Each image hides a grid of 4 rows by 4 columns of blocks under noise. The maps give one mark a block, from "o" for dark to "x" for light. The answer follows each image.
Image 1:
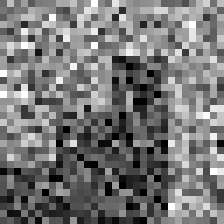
x x x x
x x o x
x o o x
o o o x
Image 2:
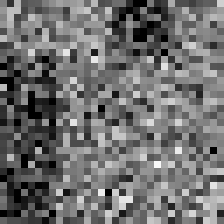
x x o x
o x x x
o x x x
o x x x
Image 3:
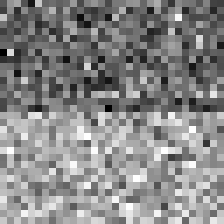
o o o o
o o o o
x x x x
x x x x
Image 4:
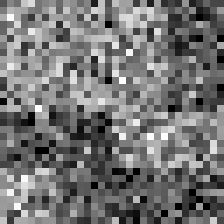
x x x o
x x x o
o o x x
x o o o
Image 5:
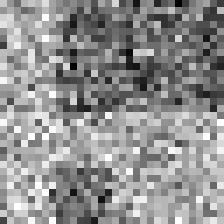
x o o o
x o o o
x x x x
x o x x
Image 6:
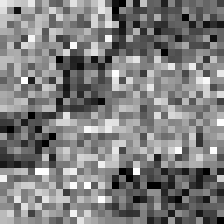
x x o o
x o x x
o x x x
x x o o
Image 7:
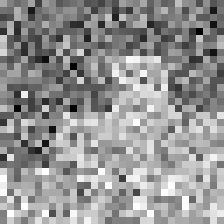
o o o o
o o x o
o x x x
x x x x
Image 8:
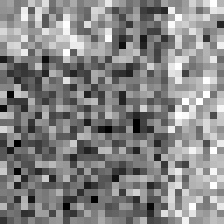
x x o x
o o o x
o o o x
o o o x
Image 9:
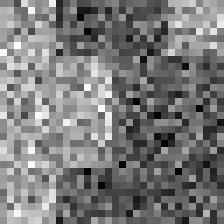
x o o x
x x o o
x x o o
x o o o
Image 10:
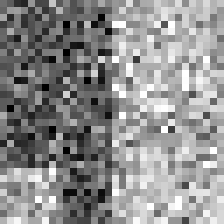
o o x x
o o x x
o o x x
x o x x
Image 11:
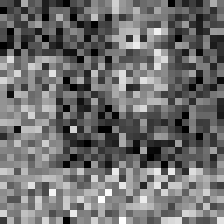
o o x o
x o x o
x o o o
x x x x
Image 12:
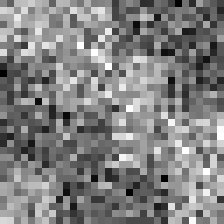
x x o o
o x x o
o o x x
x o o x
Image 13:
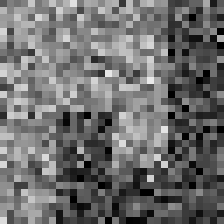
x x x o
x x x o
x o x o
x o o o
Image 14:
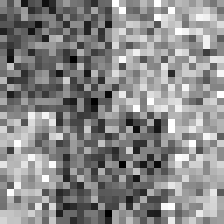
o o x x
o o x x
x o o x
x o o x
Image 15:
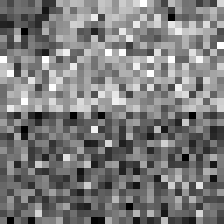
o x x x
x x x x
o o o o
o o o o
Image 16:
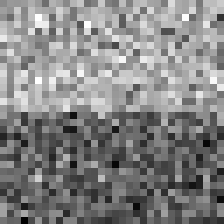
x x x x
x x x x
o o o o
o o o o
